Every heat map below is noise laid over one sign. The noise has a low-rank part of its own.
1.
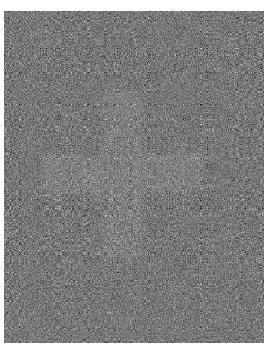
plus sign
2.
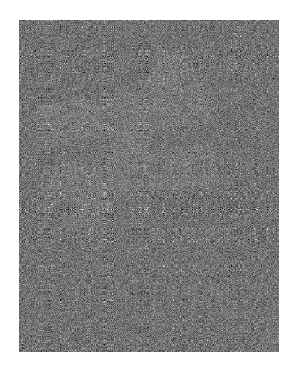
not-equal sign
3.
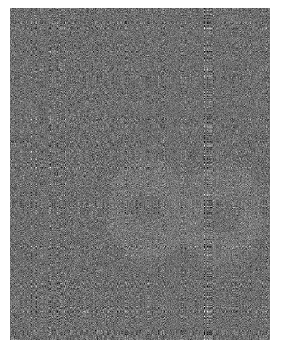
infinity sign
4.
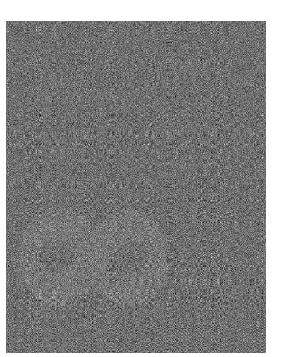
infinity sign
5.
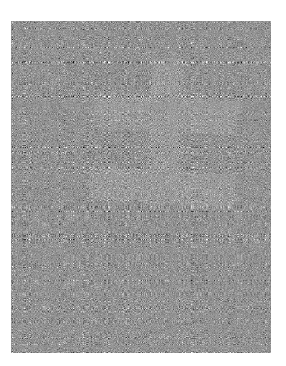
plus-minus sign
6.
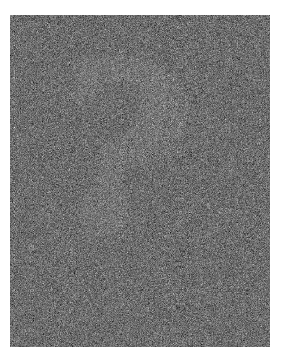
question mark
